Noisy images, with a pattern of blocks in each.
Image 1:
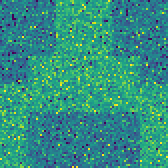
left and right mirror each other
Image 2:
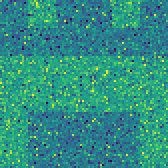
left and right mirror each other
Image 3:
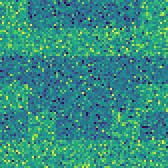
left and right mirror each other
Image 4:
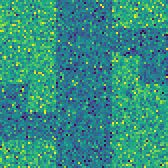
the same after a half turn
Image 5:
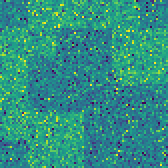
mirrored about the diagonal from the top left
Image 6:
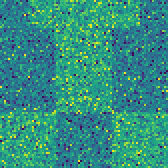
left and right mirror each other
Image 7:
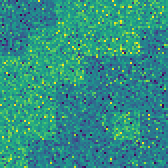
mirrored about the diagonal from the top left
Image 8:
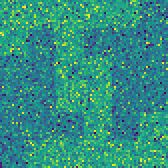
the same after a half turn
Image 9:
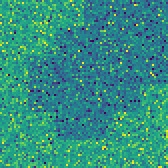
mirrored about the diagonal from the bottom left
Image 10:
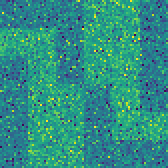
the same after a half turn
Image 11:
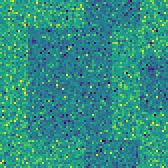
top and bottom mirror each other
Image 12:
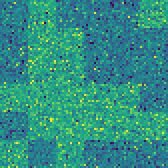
mirrored about the diagonal from the bottom left
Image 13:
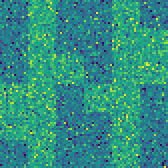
the same after a half turn
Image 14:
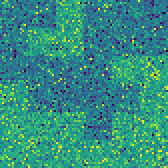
no symmetry
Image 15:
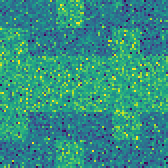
top and bottom mirror each other
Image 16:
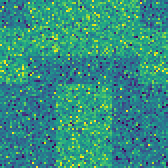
left and right mirror each other
